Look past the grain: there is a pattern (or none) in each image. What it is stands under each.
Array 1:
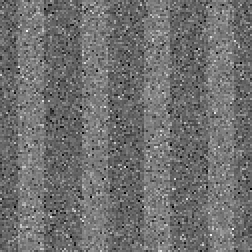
vertical stripes
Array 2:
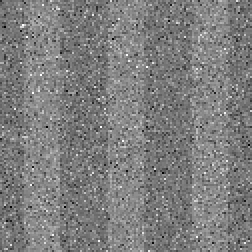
vertical stripes
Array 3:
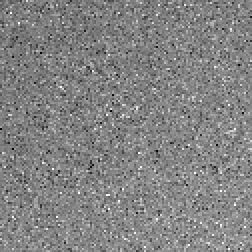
a smooth slope
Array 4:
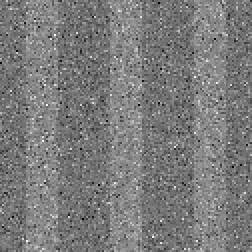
vertical stripes
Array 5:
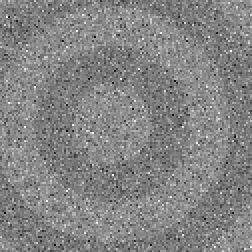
rings round one point
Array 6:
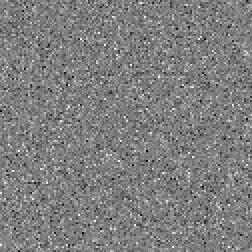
only noise
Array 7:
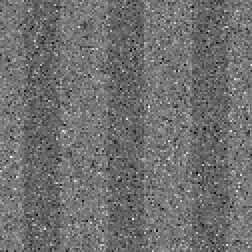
vertical stripes
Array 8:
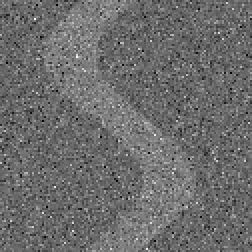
a wavy band
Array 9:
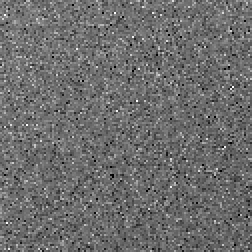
a smooth slope
